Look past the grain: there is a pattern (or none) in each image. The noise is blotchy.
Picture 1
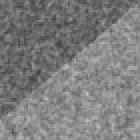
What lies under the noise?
a sharp edge
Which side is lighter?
bottom right
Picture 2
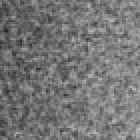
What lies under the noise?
a smooth slope
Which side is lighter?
right
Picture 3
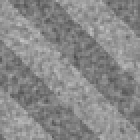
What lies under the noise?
diagonal stripes
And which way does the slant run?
top left to bottom right
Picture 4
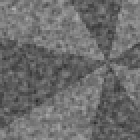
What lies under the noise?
spokes from one point
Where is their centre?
middle right
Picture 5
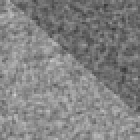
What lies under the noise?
a sharp edge
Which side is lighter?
bottom left
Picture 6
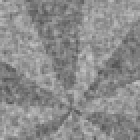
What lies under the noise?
spokes from one point
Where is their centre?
bottom middle
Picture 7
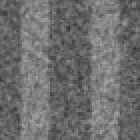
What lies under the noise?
vertical stripes
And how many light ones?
2
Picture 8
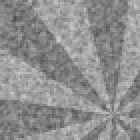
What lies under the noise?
spokes from one point
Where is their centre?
bottom right
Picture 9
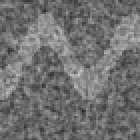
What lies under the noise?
a wavy band
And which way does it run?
left to right
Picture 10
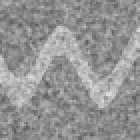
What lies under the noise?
a wavy band
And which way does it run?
left to right
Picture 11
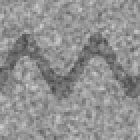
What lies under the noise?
a wavy band
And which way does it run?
left to right
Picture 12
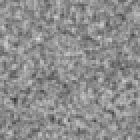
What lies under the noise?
only noise
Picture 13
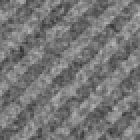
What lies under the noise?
diagonal stripes
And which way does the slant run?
bottom left to top right
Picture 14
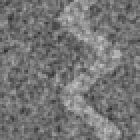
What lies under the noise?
a wavy band
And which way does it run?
top to bottom
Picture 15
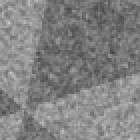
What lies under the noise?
spokes from one point
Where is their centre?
bottom left
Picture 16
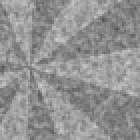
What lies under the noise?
spokes from one point
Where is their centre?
middle left
